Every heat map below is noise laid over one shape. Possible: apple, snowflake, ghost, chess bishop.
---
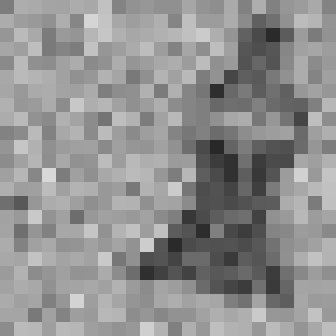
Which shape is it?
chess bishop
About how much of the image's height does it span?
nearly all
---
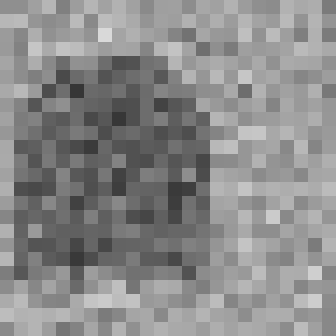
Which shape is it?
ghost
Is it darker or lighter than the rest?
darker
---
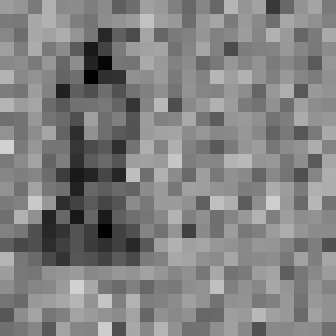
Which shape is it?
chess bishop
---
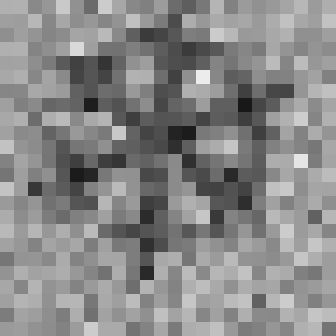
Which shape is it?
snowflake
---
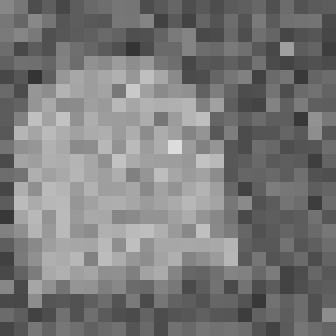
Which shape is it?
ghost
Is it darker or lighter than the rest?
lighter
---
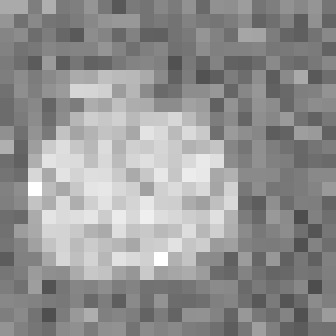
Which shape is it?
apple
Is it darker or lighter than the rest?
lighter
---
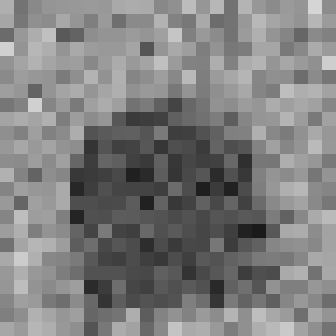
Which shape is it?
ghost
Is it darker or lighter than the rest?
darker
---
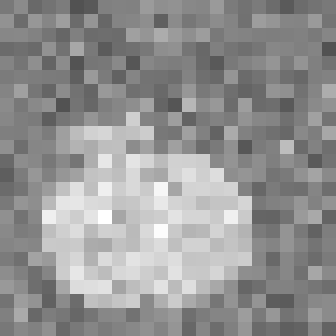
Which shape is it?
apple
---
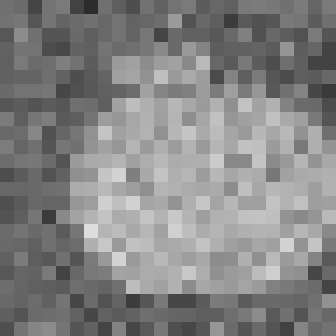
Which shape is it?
apple
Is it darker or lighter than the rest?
lighter
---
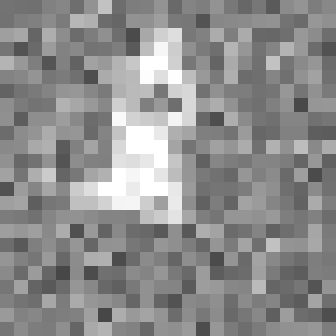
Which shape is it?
chess bishop
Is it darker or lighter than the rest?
lighter
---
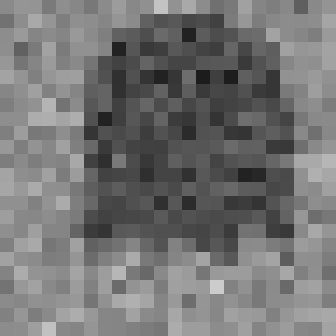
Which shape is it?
ghost
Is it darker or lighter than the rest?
darker
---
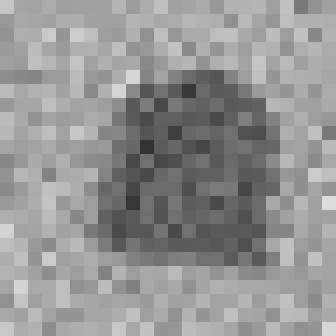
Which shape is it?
ghost
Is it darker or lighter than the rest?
darker
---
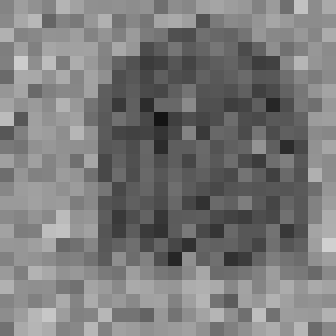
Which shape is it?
ghost
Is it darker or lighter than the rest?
darker
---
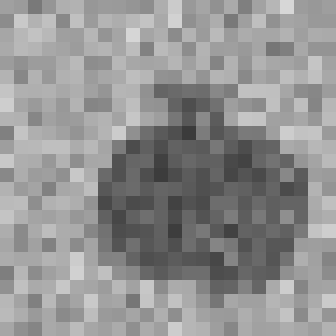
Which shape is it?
apple
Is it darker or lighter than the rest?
darker
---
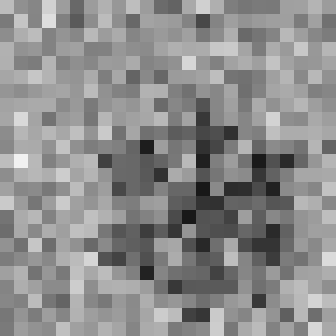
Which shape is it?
snowflake
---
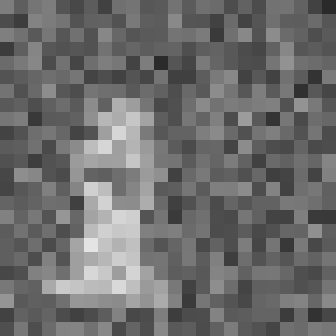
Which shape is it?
chess bishop
